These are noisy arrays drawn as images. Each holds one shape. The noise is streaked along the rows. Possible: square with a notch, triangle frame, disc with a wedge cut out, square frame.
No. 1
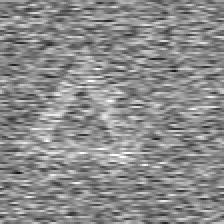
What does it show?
light triangle frame
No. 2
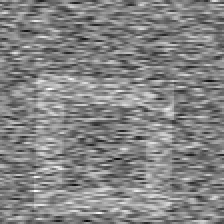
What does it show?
light square frame
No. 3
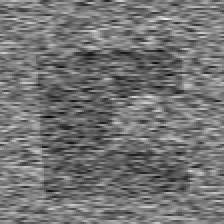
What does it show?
dark square with a notch
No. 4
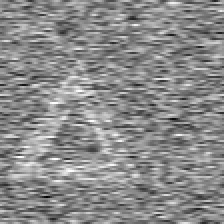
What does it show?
light triangle frame
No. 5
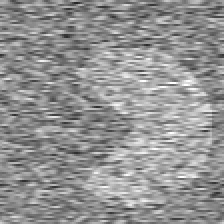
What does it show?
light disc with a wedge cut out
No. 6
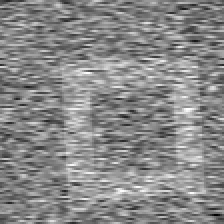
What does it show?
light square frame
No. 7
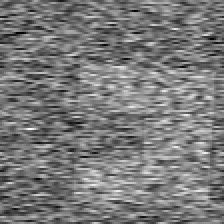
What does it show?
light square with a notch
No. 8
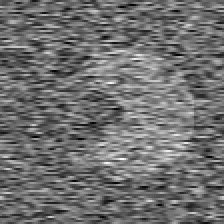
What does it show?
light disc with a wedge cut out
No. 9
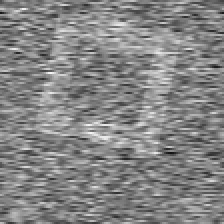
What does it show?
light square frame
